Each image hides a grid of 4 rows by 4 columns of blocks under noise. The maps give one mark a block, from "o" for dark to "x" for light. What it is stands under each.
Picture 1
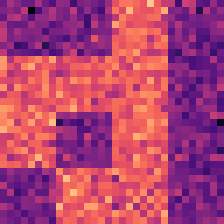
ooxo
xxxo
xoxo
oxxo
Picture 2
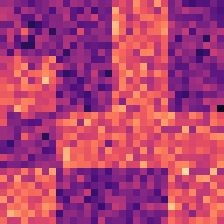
ooxo
xoxo
oxxx
xoox
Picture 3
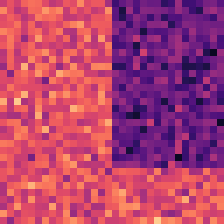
xxoo
xxoo
xxoo
xxxx
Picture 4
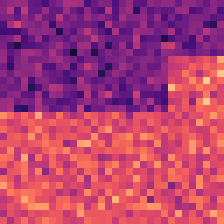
oooo
ooox
xxxx
xxxx
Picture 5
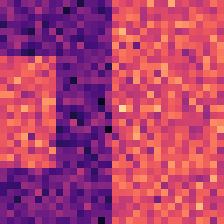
ooxx
xoxx
xoxx
ooxx
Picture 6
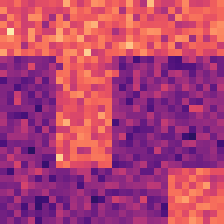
xxxx
oxoo
oxoo
ooox
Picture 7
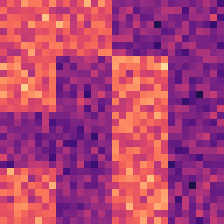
xxoo
xoxo
ooxo
xoxo
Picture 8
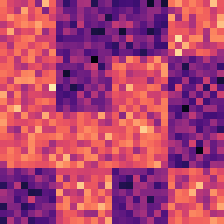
xoox
xoxo
xxxo
oxox
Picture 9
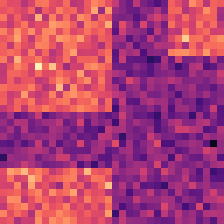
xxox
xxoo
oooo
xxoo
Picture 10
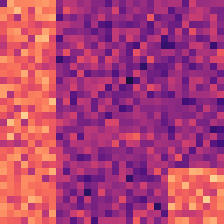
xooo
xooo
xooo
xoox
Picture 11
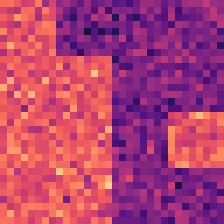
xooo
xxoo
xxox
xxoo
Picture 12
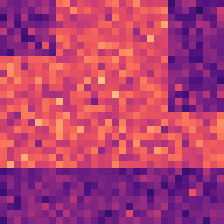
oxxo
xxxo
xxxx
oooo
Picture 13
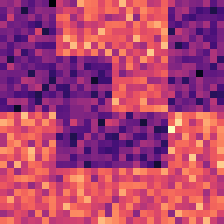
oxxo
ooxo
xoox
xxxx
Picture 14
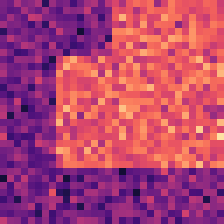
ooxx
oxxx
oxxx
oooo
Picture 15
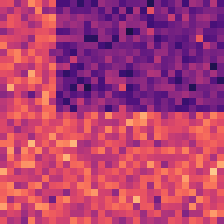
xooo
xooo
xxxx
xxxx
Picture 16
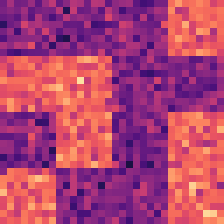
ooox
xxoo
oxox
xoox
